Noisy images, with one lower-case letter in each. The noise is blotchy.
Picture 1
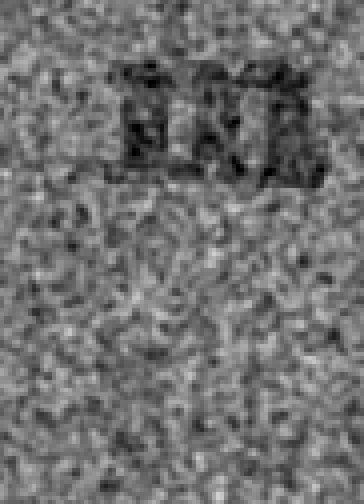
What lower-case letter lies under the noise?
m
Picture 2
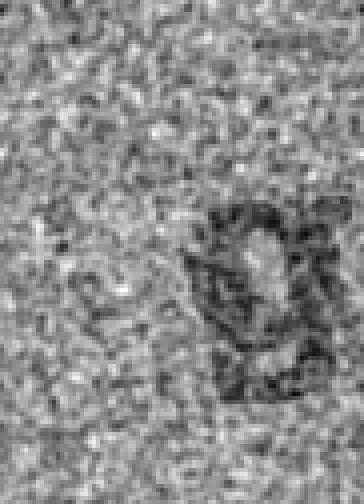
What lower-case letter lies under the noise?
g
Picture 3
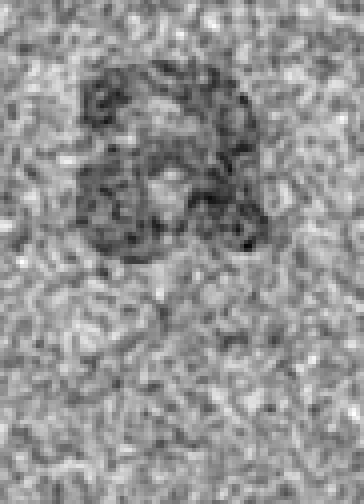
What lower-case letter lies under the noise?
a
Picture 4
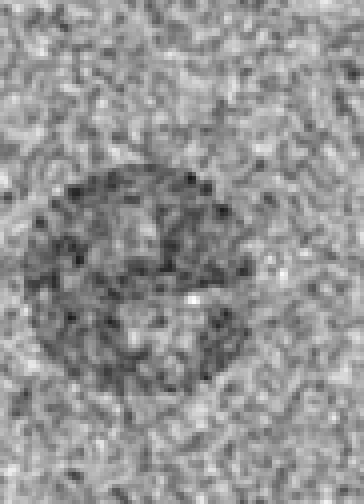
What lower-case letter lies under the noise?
e
